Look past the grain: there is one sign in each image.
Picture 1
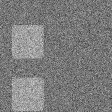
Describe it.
light colon
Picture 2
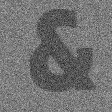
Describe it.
dark ampersand
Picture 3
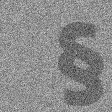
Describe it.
dark section sign
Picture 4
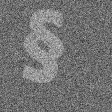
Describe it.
light section sign
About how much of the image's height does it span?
two thirds
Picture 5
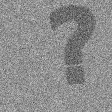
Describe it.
dark question mark
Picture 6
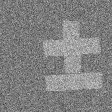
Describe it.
light plus-minus sign
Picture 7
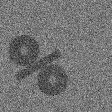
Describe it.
dark percent sign
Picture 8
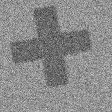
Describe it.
dark plus sign
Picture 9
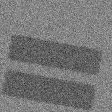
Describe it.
dark equals sign
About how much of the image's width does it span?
nearly all
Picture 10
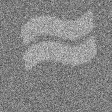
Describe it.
light approximately sign
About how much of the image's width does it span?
two thirds
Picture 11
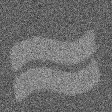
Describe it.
light approximately sign
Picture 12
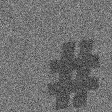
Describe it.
dark hash sign
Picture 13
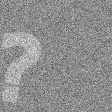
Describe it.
light question mark
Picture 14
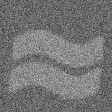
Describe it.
light approximately sign
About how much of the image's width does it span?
nearly all
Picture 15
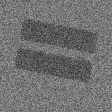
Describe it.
dark equals sign
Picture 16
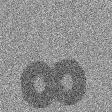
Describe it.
dark infinity sign
